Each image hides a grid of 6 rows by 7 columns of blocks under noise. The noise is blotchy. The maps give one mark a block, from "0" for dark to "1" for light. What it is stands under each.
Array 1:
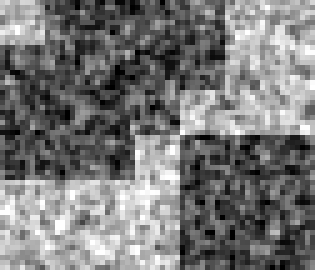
1 0 0 0 0 1 1
0 0 0 0 0 1 1
0 0 0 0 1 1 1
0 0 0 1 0 0 0
1 1 1 1 0 0 0
1 1 1 1 0 0 0
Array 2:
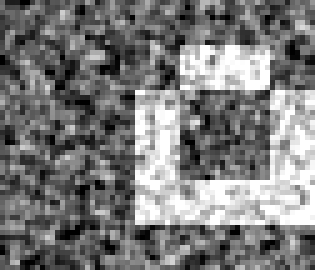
0 0 0 0 0 0 0
0 0 0 0 1 1 0
0 0 0 1 0 0 1
0 0 0 1 0 0 1
0 0 0 1 1 1 1
0 0 0 0 0 0 0
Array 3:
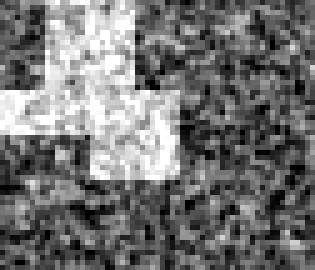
0 1 1 0 0 0 0
0 1 1 0 0 0 0
1 1 1 1 0 0 0
0 0 1 1 0 0 0
0 0 0 0 0 0 0
0 0 0 0 0 0 0
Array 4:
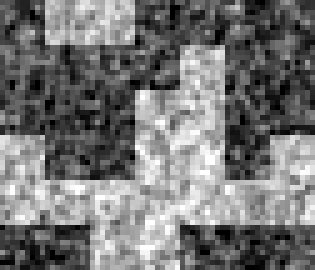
0 1 1 0 0 0 0
0 0 0 0 1 0 0
0 0 0 1 1 0 0
1 0 0 1 1 0 1
1 1 1 1 1 1 1
0 0 1 1 0 0 0
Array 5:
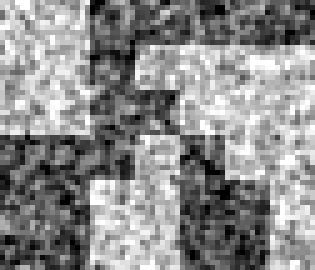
1 1 0 0 0 0 0
1 1 0 1 1 1 1
1 1 0 0 1 1 1
0 0 0 1 0 1 1
0 0 1 1 0 0 1
0 0 1 1 0 0 1
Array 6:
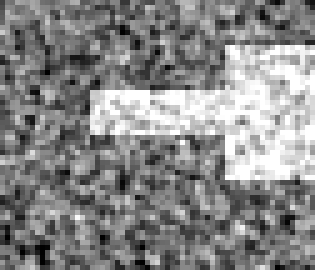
0 0 0 0 0 0 0
0 0 0 0 0 1 1
0 0 1 1 1 1 1
0 0 0 0 0 1 1
0 0 0 0 0 0 0
0 0 0 0 0 0 0
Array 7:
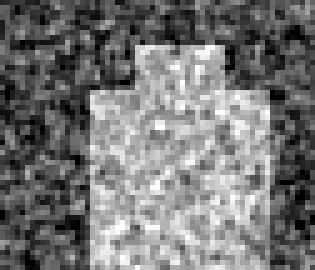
0 0 0 0 0 0 0
0 0 0 1 1 0 0
0 0 1 1 1 1 0
0 0 1 1 1 1 0
0 0 1 1 1 1 0
0 0 1 1 1 1 0
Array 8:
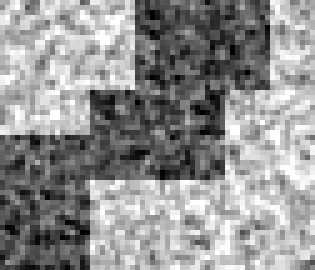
1 1 1 0 0 0 1
1 1 1 0 0 0 1
1 1 0 0 0 1 1
0 0 0 0 0 1 1
0 0 1 1 1 1 1
0 0 1 1 1 1 1
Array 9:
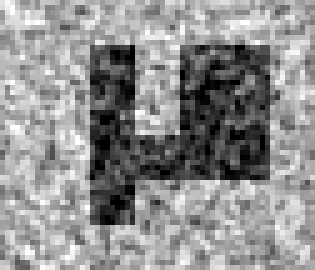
1 1 1 1 1 1 1
1 1 0 1 0 0 1
1 1 0 1 0 0 1
1 1 0 0 0 0 1
1 1 0 1 1 1 1
1 1 1 1 1 1 1
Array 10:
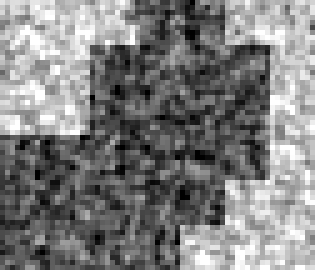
1 1 1 0 0 1 1
1 1 0 0 0 0 1
1 1 0 0 0 0 1
0 0 0 0 0 0 1
0 0 0 0 0 1 1
0 0 0 0 1 1 1
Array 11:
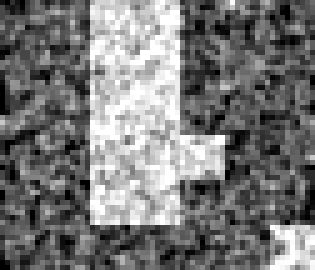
0 0 1 1 0 0 0
0 0 1 1 0 0 0
0 0 1 1 0 0 0
0 0 1 1 1 0 0
0 0 1 1 0 0 0
0 0 0 0 0 0 1
